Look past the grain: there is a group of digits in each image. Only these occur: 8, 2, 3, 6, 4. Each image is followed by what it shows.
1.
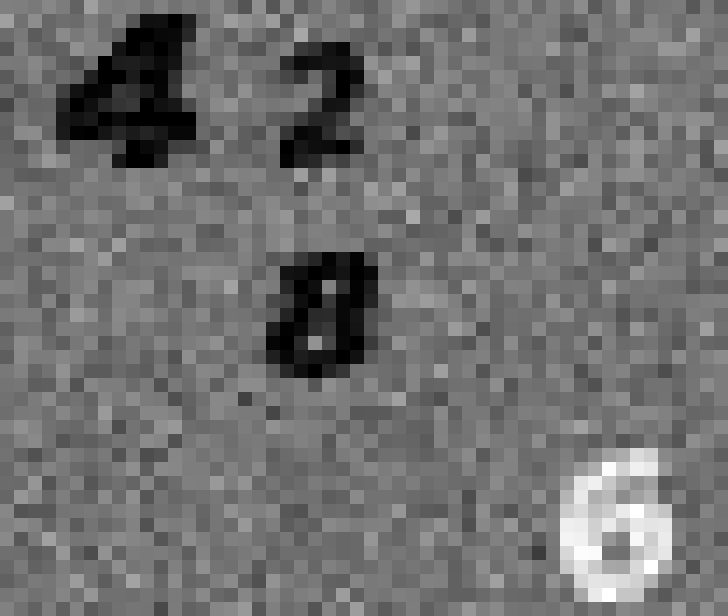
top left: dark 4; top middle: dark 2; centre: dark 8; bottom right: light 6
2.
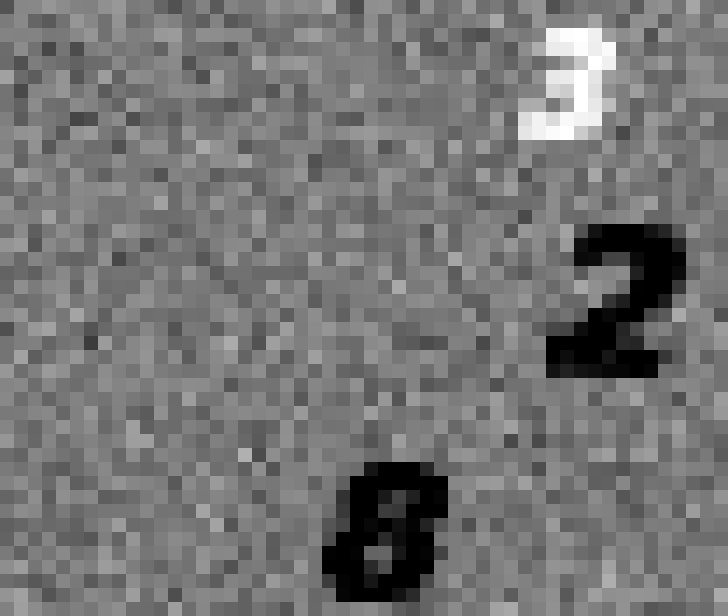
top right: light 3; middle right: dark 2; bottom middle: dark 8
